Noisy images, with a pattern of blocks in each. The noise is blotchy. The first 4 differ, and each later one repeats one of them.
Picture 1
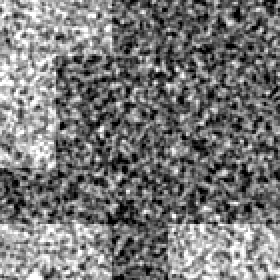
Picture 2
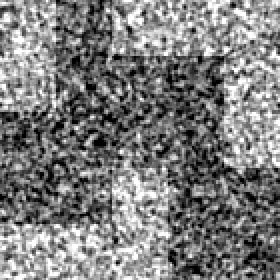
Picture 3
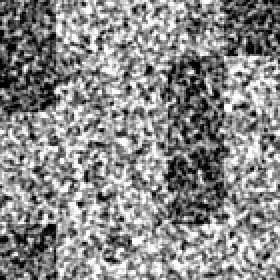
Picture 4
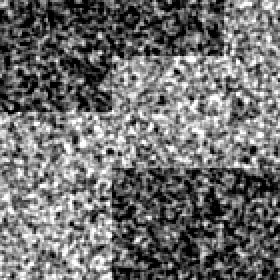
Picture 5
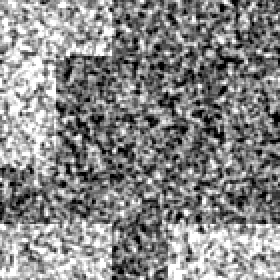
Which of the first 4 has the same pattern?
1
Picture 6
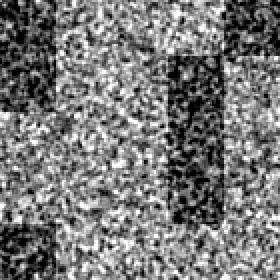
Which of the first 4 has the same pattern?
3
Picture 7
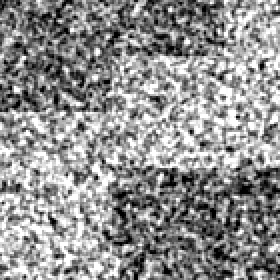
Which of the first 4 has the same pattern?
4
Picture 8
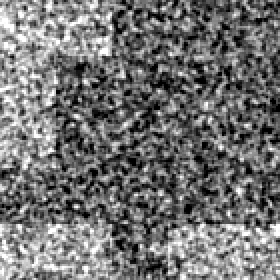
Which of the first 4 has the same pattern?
1
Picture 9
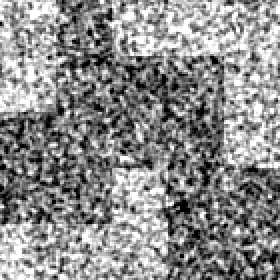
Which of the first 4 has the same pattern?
2
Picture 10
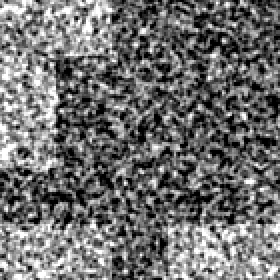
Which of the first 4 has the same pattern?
1
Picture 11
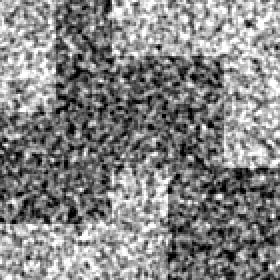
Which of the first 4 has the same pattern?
2
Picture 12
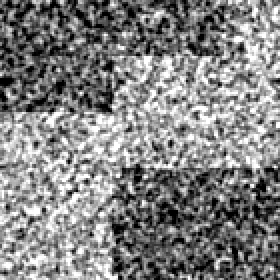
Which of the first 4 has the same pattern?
4
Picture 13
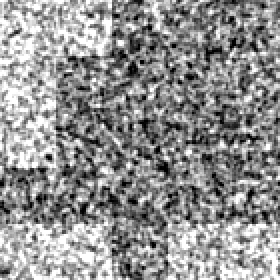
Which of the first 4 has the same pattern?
1
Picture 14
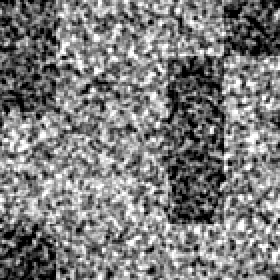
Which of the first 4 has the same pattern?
3
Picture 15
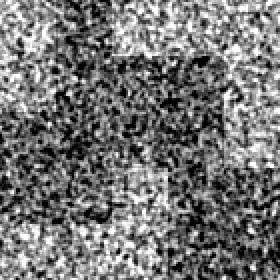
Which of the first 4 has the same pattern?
2
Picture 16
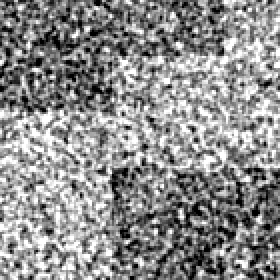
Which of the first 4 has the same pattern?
4
